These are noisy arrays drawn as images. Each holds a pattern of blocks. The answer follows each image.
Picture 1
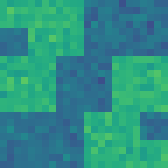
the same after a half turn
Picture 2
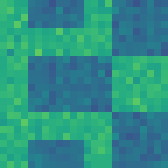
top and bottom mirror each other
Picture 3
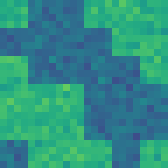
mirrored about the diagonal from the bottom left
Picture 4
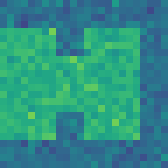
top and bottom mirror each other
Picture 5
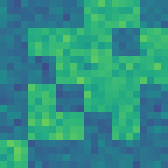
mirrored about the diagonal from the bottom left
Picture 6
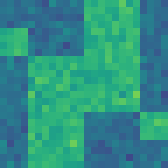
the same after a half turn
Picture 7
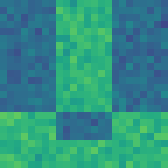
left and right mirror each other
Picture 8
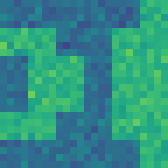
top and bottom mirror each other
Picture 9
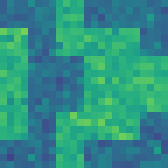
top and bottom mirror each other
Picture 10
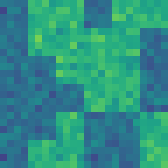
no symmetry
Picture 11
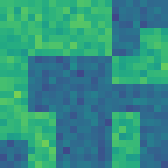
no symmetry
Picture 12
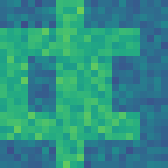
top and bottom mirror each other
